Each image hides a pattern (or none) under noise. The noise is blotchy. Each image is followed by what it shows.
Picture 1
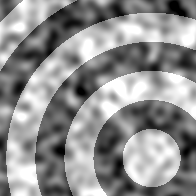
rings round one point
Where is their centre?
bottom right
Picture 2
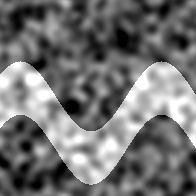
a wavy band
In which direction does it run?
left to right
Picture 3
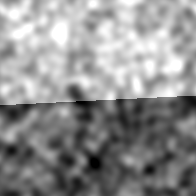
a sharp edge
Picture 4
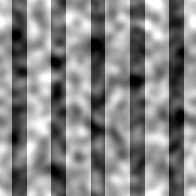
vertical stripes
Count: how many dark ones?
5
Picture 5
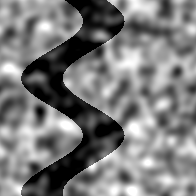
a wavy band
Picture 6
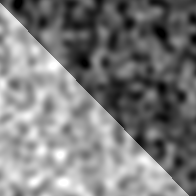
a sharp edge
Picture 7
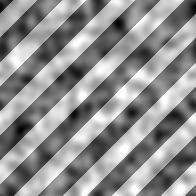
diagonal stripes
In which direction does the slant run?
bottom left to top right
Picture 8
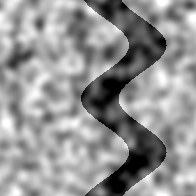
a wavy band
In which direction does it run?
top to bottom
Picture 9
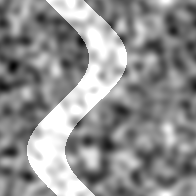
a wavy band
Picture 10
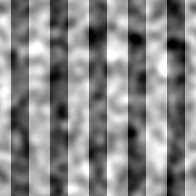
vertical stripes
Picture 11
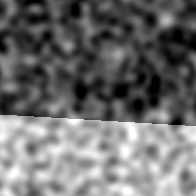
a sharp edge
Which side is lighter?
bottom
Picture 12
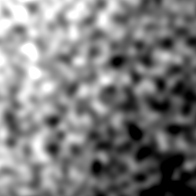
a smooth slope
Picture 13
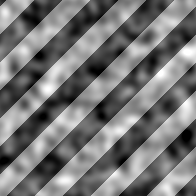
diagonal stripes
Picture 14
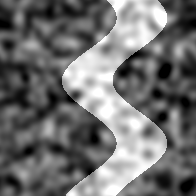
a wavy band
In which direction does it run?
top to bottom
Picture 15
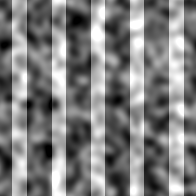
vertical stripes
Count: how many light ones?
5
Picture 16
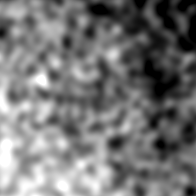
a smooth slope
